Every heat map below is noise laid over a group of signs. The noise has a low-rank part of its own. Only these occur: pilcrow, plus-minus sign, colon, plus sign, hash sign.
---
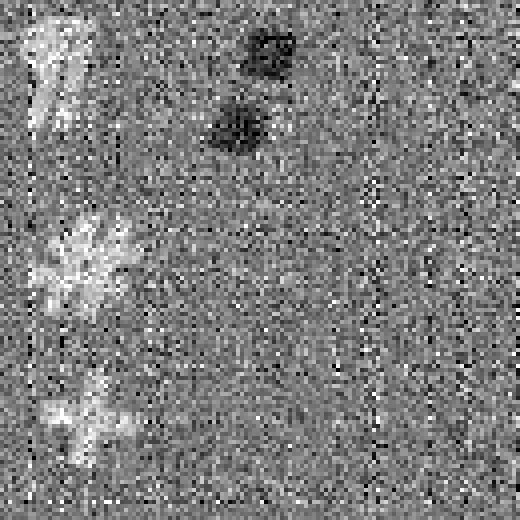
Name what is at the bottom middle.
nothing
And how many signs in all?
4
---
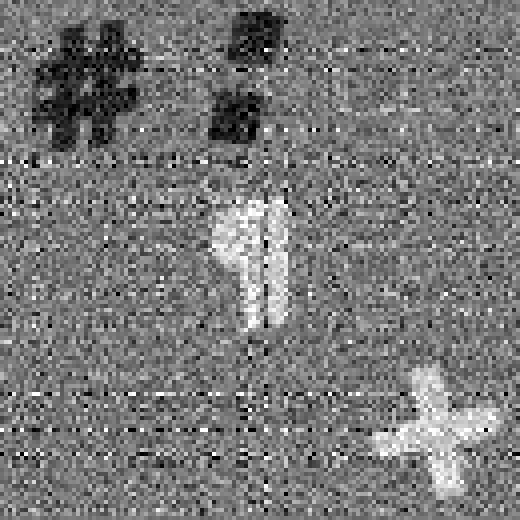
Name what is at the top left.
hash sign
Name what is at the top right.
nothing
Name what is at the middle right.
nothing
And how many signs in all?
4
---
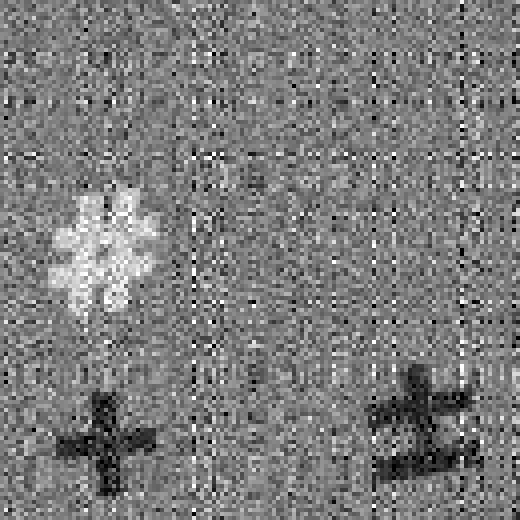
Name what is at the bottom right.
plus-minus sign
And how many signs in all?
3
